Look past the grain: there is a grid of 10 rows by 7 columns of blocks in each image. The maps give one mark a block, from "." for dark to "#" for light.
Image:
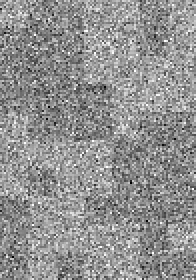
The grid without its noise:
# . . # # . #
. . . # # . #
. . . # # # #
. . . . # # #
# . . . # . .
# # # # . . .
# . # # . . .
. # # . . . .
. # # # # . #
. # . # # . .
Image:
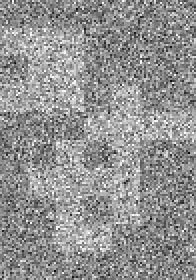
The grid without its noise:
. . . . . . .
# # # . . . .
. # # . . . .
# # # . # . .
. . . # # # #
. . # . # . .
. # # # # . .
. . # . # . .
. . # # . . .
. . . . . . .
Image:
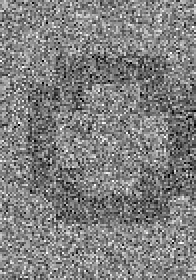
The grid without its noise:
# # # # # # #
# # # # # # #
# # . . . . #
# . . # # . .
# . # # # # .
# . # # # # .
# . . # # . .
# # . . . . #
# # # # # # #
# # # # # # #
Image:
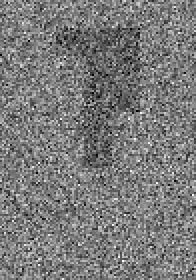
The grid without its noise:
# # # # # # #
# # . . . # #
# # # . . # #
# # # . . # #
# # # . # # #
# # # . # # #
# # # # # # #
# # # # # # #
# # # # # # #
# # # # # # #
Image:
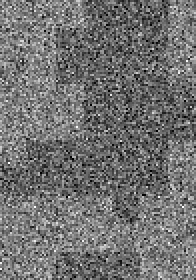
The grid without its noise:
# # # . . . #
# # . . . . #
# # . . . . #
# # # . . . .
# # # . . . .
# . . . . . #
. . . . . . #
# # # # . # #
# # # # # # #
# # . . . # #
